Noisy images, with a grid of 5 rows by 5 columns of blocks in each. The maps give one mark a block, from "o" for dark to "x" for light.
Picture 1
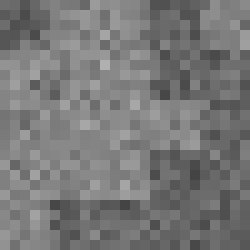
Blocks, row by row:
o x x o x
x x x o o
x x x x o
x x x o o
x o o o o
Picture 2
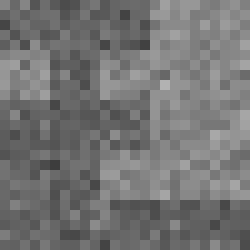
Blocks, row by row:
o o o x x
x o x x x
o o o x x
o o x x x
o o o o o
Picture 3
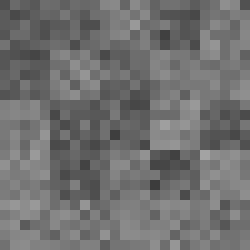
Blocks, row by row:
o o x o x
o x o x x
x o o x o
x o x o x
x x x x x
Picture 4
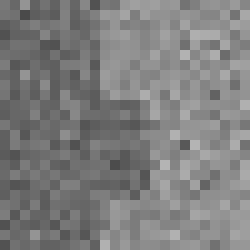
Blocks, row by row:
o o x x x
o o x x x
o o o x x
o o o x x
o o x x x
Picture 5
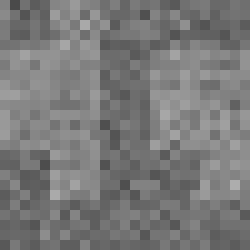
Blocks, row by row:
o x o o o
x x o x x
x x o x x
o x o o x
o o o o o
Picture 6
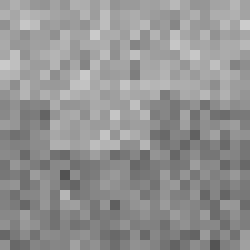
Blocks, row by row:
x x x x x
x x x x x
o x x o o
o o o o o
o o o o o
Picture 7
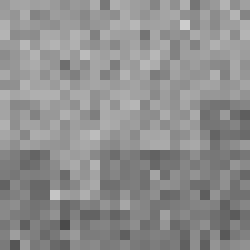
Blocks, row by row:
x x x x x
x x x x x
x x x x o
o x o o o
o o o o o
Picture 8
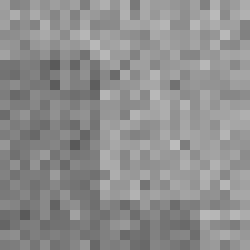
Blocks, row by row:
x x x x x
o o x x x
o o x x x
o o x x x
o o o o x
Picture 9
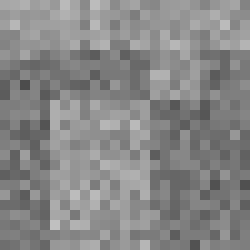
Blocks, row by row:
x x x x x
o o o x o
o x x o o
o x x o o
o x x o o
